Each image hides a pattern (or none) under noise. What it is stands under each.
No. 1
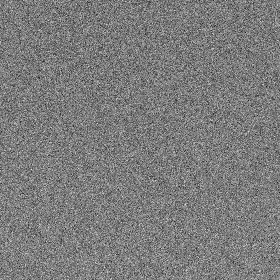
a smooth slope
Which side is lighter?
bottom
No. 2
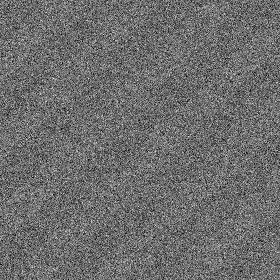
diagonal stripes
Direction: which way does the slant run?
bottom left to top right
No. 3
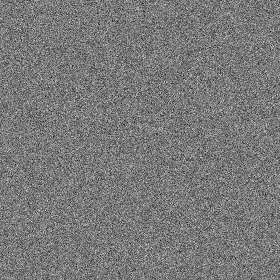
only noise
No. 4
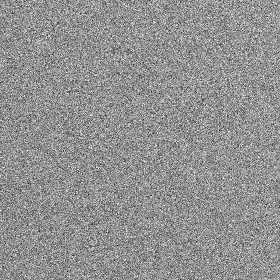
a smooth slope
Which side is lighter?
top right
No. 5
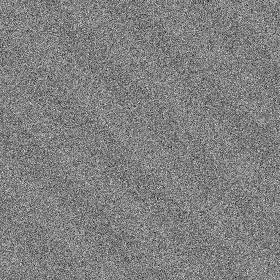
diagonal stripes
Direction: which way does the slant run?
top left to bottom right
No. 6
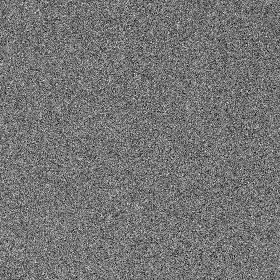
a smooth slope
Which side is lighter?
bottom left
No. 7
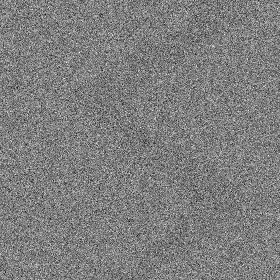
a wavy band
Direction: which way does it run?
top to bottom
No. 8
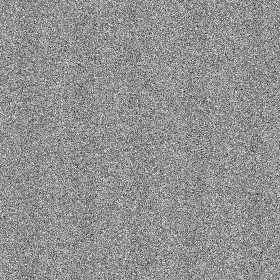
vertical stripes
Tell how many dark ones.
5
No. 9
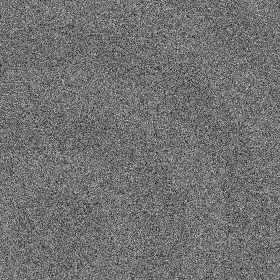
rings round one point
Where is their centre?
bottom left
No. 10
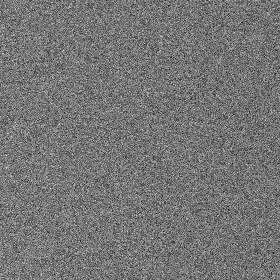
a smooth slope
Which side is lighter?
left
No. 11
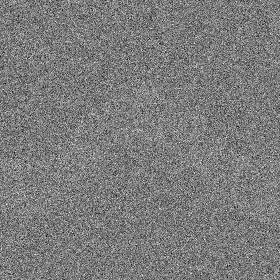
a wavy band
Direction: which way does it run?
left to right
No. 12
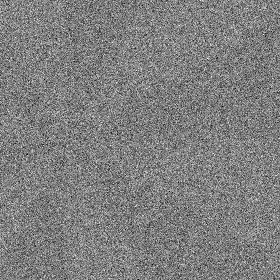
spokes from one point
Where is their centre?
middle left
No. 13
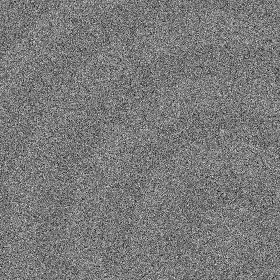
rings round one point
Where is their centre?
bottom right
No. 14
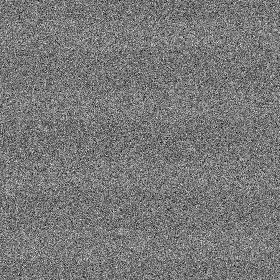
horizontal stripes
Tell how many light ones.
4
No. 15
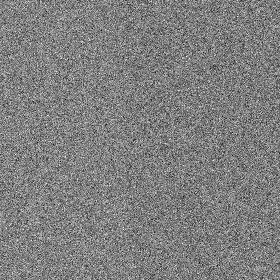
a sharp edge
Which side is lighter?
left
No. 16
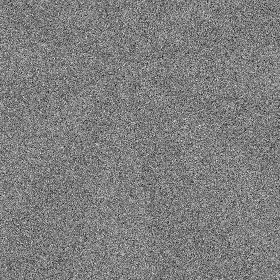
spokes from one point
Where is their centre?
top middle
